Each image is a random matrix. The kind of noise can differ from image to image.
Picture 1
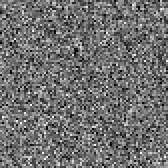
independent entries
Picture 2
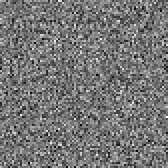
low rank plus noise
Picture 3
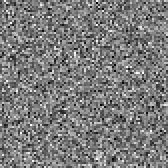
independent entries
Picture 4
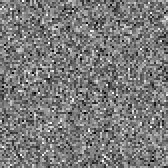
independent entries
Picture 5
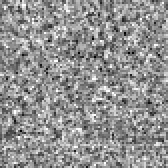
blotchy
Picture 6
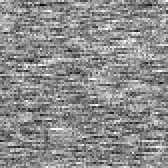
streaked along the rows
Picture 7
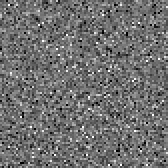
heavy tails
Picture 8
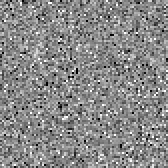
heavy tails
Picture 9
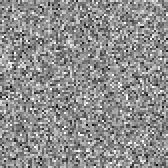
independent entries
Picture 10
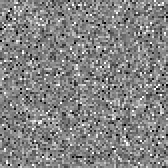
heavy tails
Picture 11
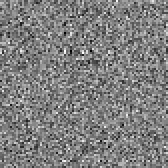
low rank plus noise
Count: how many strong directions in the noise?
one
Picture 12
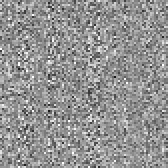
columns of uneven size
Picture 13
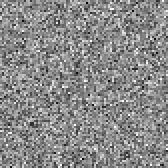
independent entries
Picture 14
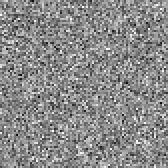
independent entries
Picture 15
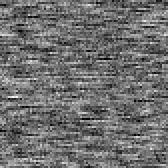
streaked along the rows
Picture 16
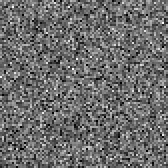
independent entries
